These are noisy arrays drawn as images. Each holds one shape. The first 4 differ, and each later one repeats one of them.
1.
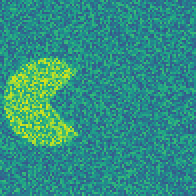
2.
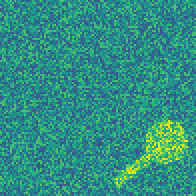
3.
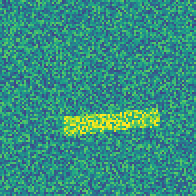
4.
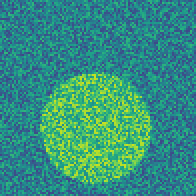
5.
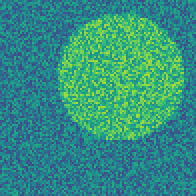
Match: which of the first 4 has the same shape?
4
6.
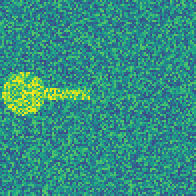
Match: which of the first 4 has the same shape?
2
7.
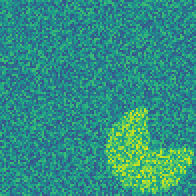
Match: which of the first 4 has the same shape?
1
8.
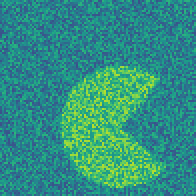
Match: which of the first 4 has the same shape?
1
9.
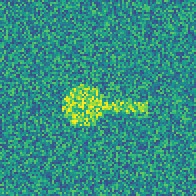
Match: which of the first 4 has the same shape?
2
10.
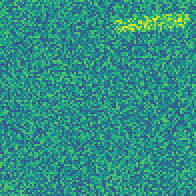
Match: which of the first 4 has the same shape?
3
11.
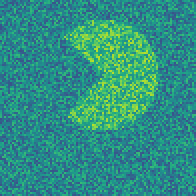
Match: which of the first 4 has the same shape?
1
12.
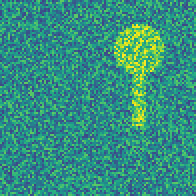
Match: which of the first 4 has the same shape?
2
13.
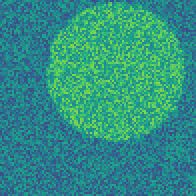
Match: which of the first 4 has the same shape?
4
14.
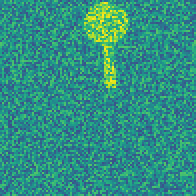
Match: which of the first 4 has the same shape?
2
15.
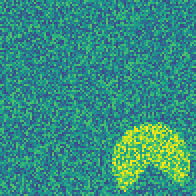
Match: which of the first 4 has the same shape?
1
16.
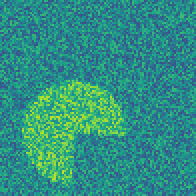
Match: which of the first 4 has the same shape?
1
